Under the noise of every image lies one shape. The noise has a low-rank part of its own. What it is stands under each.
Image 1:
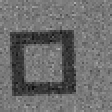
square frame
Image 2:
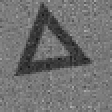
triangle frame
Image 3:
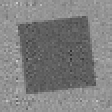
square
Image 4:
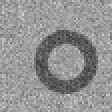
ring
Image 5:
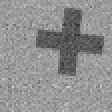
cross
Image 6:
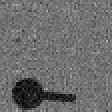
lollipop
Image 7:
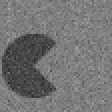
disc with a wedge cut out
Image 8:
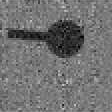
lollipop
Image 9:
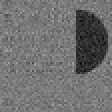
half disc
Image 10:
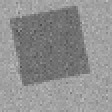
square
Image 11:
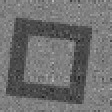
square frame
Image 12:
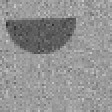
half disc
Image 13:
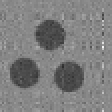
three dots
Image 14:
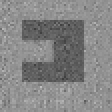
square with a notch
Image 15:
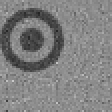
bullseye
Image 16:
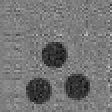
three dots
